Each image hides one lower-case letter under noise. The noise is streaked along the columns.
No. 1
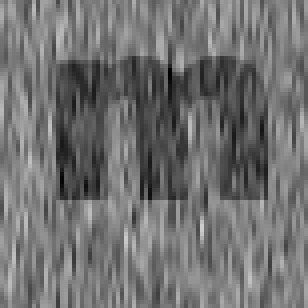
m
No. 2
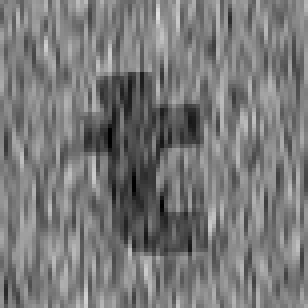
t
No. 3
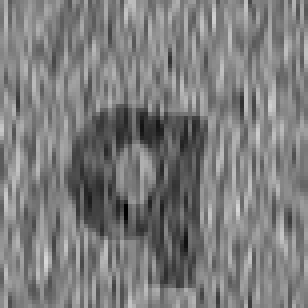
q
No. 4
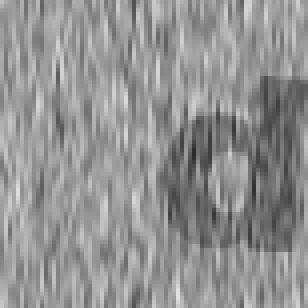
d
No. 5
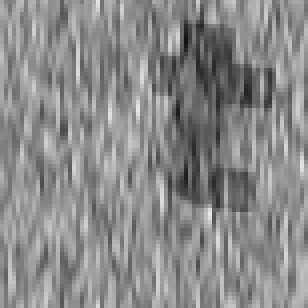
t
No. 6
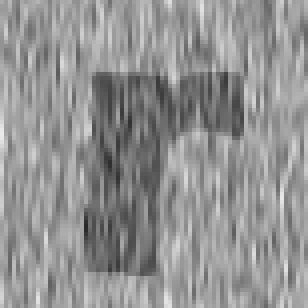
r
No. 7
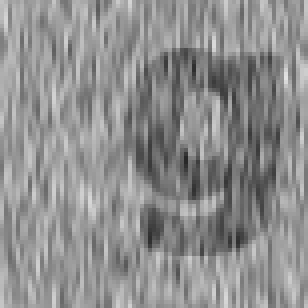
g
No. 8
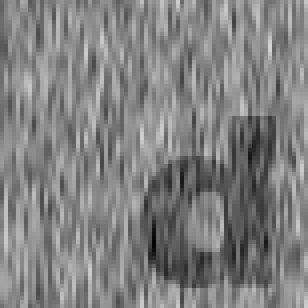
d
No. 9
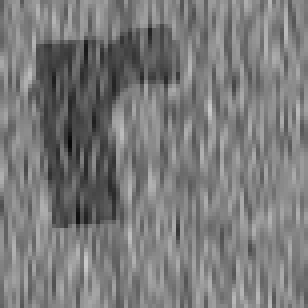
r
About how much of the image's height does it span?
two thirds
